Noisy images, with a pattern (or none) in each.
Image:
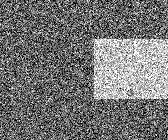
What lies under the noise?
one block
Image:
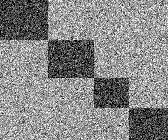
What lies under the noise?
blocks along the diagonal
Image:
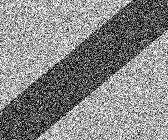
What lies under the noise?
a diagonal band
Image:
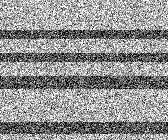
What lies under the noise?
bands of rows
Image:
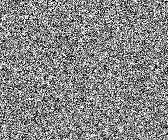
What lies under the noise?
only noise
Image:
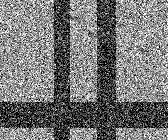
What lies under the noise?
bands of rows crossing bands of columns
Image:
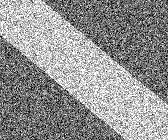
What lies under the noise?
a diagonal band
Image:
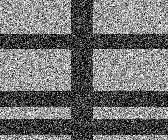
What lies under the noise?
bands of rows crossing bands of columns
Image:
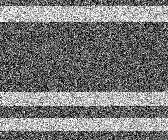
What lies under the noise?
bands of rows
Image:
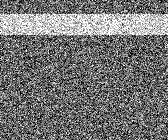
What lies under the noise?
one band of rows
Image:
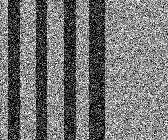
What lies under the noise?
bands of columns
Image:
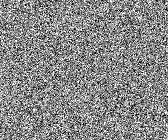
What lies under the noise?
only noise
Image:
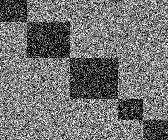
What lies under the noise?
blocks along the diagonal
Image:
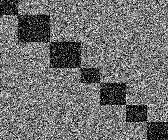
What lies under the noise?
blocks along the diagonal
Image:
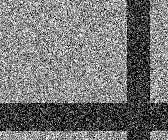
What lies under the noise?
bands of rows crossing bands of columns
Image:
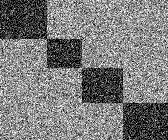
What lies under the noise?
blocks along the diagonal
